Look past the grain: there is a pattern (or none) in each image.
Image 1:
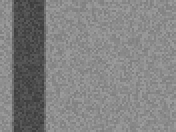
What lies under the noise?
one band of columns
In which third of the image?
left
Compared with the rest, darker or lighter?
darker
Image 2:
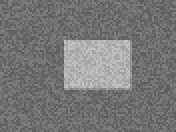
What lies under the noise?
one block
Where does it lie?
centre
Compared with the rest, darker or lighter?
lighter
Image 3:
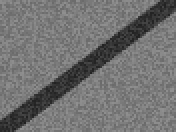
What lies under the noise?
a diagonal band
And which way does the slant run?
bottom left to top right
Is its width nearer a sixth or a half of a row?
a sixth
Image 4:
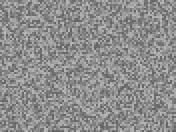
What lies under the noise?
only noise
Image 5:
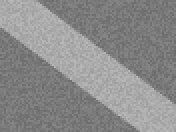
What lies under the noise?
a diagonal band
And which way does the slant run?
top left to bottom right
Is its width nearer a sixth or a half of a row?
a half
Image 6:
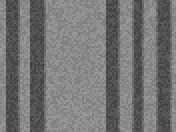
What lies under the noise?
bands of columns
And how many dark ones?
5
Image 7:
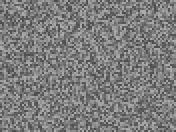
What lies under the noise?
only noise
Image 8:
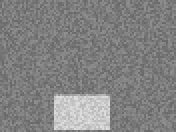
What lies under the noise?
one block
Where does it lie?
bottom middle
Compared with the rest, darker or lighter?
lighter
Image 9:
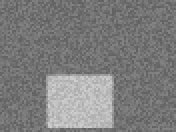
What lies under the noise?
one block
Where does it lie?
bottom middle
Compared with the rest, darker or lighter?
lighter
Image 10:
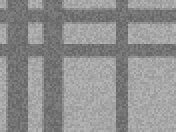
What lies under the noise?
bands of rows crossing bands of columns
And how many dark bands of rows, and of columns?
2 and 3
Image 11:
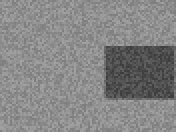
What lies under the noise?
one block
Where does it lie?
middle right
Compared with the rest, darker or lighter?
darker
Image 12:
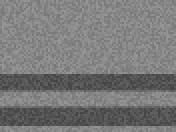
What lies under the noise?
bands of rows
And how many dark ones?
2
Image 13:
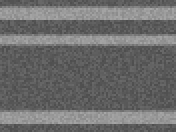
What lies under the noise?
bands of rows
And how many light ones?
3
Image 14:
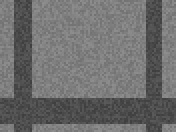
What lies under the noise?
bands of rows crossing bands of columns
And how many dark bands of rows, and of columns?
1 and 2
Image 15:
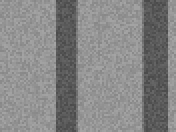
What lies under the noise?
bands of columns
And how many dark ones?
2
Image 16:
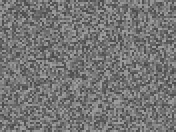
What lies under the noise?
only noise
